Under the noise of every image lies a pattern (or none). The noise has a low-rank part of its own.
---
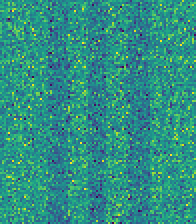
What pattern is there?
bands of columns
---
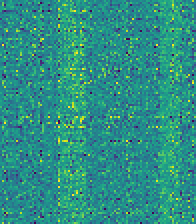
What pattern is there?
bands of columns
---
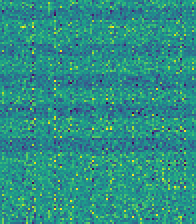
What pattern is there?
bands of rows
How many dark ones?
5
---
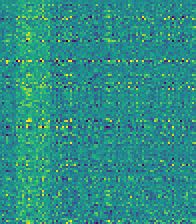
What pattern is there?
one band of columns
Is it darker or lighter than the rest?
lighter
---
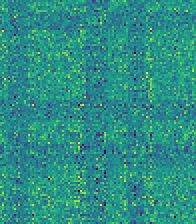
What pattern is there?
bands of rows crossing bands of columns
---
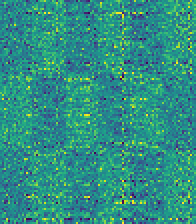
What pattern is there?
a checkerboard
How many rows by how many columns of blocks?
3 by 6
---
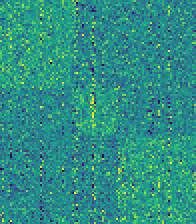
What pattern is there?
blocks along the diagonal
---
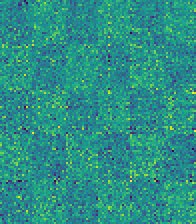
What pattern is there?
a checkerboard
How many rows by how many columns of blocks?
5 by 6
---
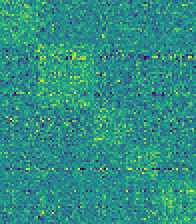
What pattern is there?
blocks along the diagonal
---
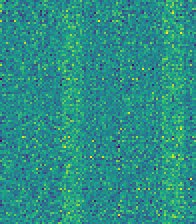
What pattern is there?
bands of columns
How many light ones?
2
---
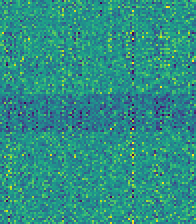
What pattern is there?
one band of rows
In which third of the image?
middle
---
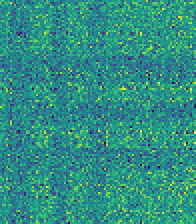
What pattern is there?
bands of rows crossing bands of columns
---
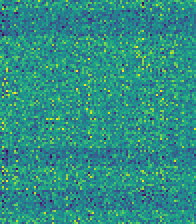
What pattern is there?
bands of rows
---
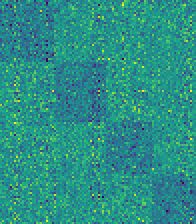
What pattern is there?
blocks along the diagonal
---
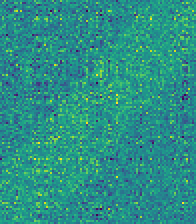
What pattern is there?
a diagonal band
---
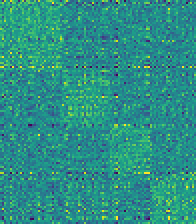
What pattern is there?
blocks along the diagonal
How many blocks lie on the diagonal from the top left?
4
